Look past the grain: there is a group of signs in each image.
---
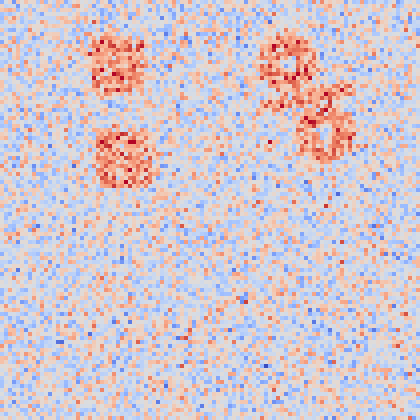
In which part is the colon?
top left
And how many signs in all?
2
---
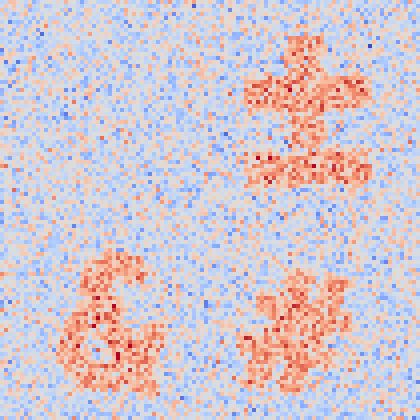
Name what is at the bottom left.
ampersand
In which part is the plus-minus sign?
top right
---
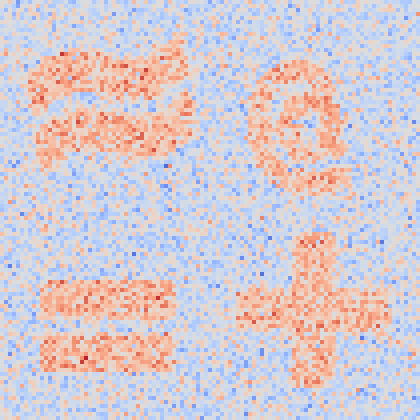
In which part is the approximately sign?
top left
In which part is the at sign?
top right
